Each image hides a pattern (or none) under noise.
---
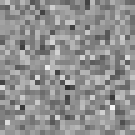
only noise
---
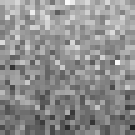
a smooth slope
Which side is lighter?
top
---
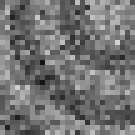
rings round one point
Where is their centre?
top right
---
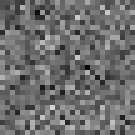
only noise
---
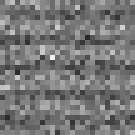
horizontal stripes
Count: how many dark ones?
5
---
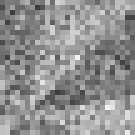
spokes from one point
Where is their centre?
bottom left
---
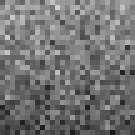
a smooth slope
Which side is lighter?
top
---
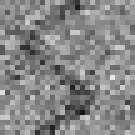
a wavy band
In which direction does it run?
top to bottom
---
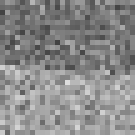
a sharp edge
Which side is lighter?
bottom
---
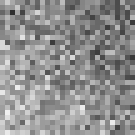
a smooth slope
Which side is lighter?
bottom left
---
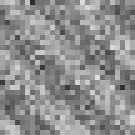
diagonal stripes
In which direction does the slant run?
top left to bottom right
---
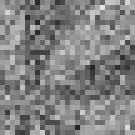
spokes from one point
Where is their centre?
bottom left
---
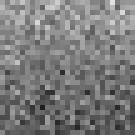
a smooth slope
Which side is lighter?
top
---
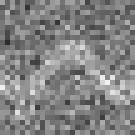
a wavy band
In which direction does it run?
left to right
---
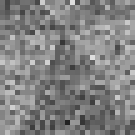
spokes from one point
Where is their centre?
top middle
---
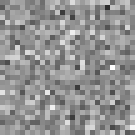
only noise
